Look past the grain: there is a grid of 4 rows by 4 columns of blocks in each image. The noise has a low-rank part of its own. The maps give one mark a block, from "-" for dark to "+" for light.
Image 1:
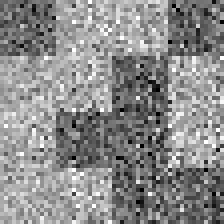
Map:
- + + -
+ + - +
+ - - +
+ + - -
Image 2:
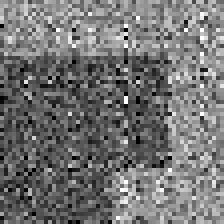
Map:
+ + + +
- - - +
- - - +
- - + +
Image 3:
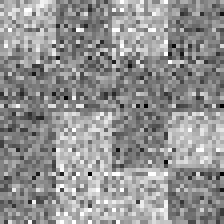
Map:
+ - + -
- - - -
- + - +
- + + -
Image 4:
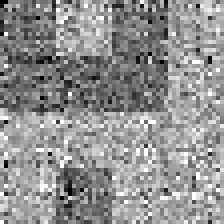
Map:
- + - +
- - - +
+ + + +
+ - + +
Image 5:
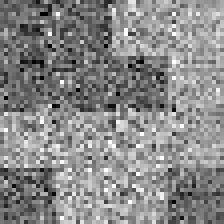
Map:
- - + +
- - - +
+ + + +
- + + -
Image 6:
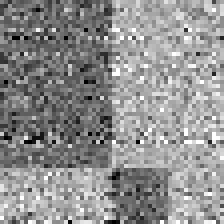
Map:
- - + +
- - + +
- - + +
+ + - +
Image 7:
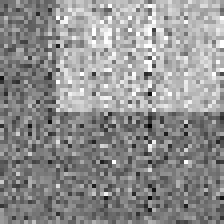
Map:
- + + +
- + + +
- - - -
- - - -
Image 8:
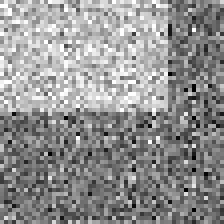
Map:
+ + + -
+ + + -
- - - -
- - - -
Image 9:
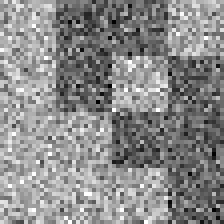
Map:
+ - - +
+ - + -
+ + - -
+ + + -
